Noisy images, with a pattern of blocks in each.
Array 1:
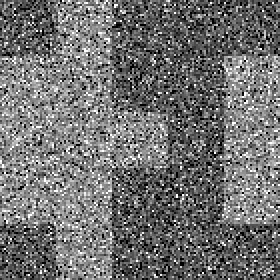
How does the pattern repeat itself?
top and bottom mirror each other
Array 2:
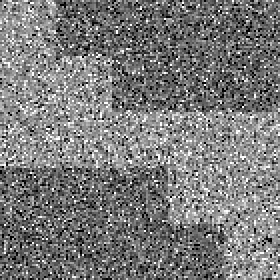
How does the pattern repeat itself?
the same after a half turn
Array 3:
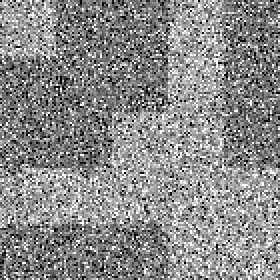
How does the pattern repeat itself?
mirrored about the diagonal from the top left
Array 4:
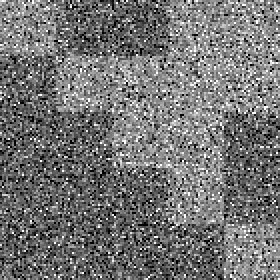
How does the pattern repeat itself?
mirrored about the diagonal from the bottom left
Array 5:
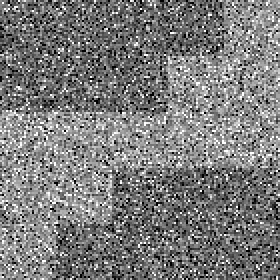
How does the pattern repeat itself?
the same after a half turn
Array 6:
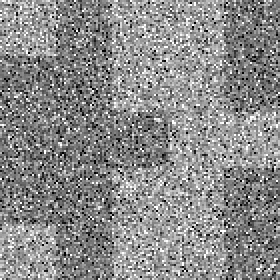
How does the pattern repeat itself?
top and bottom mirror each other
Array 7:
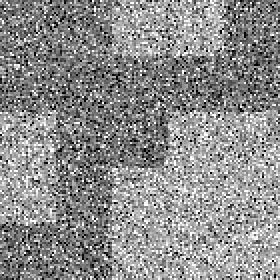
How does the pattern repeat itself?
mirrored about the diagonal from the top left
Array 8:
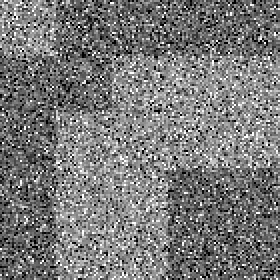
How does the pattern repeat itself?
mirrored about the diagonal from the top left
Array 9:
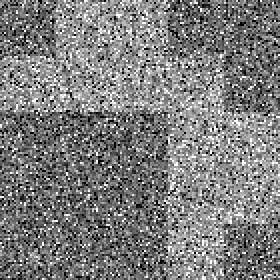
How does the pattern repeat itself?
mirrored about the diagonal from the bottom left
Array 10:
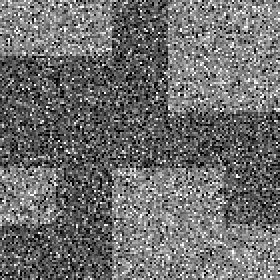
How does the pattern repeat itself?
no symmetry
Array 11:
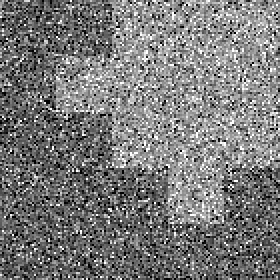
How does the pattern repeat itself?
mirrored about the diagonal from the bottom left
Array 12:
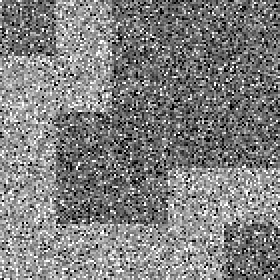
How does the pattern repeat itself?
mirrored about the diagonal from the bottom left
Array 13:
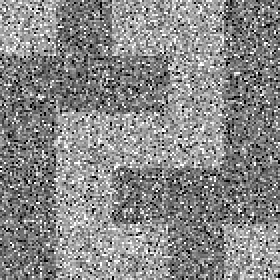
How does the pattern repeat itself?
the same after a half turn
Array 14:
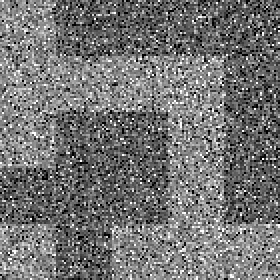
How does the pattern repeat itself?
mirrored about the diagonal from the bottom left
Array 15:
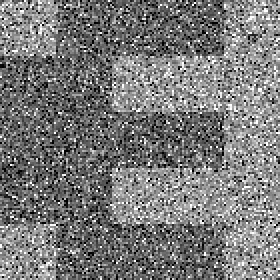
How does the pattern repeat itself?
top and bottom mirror each other
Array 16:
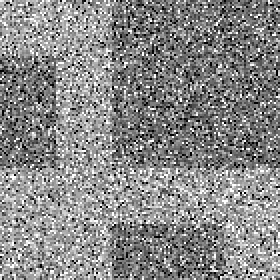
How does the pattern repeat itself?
mirrored about the diagonal from the bottom left
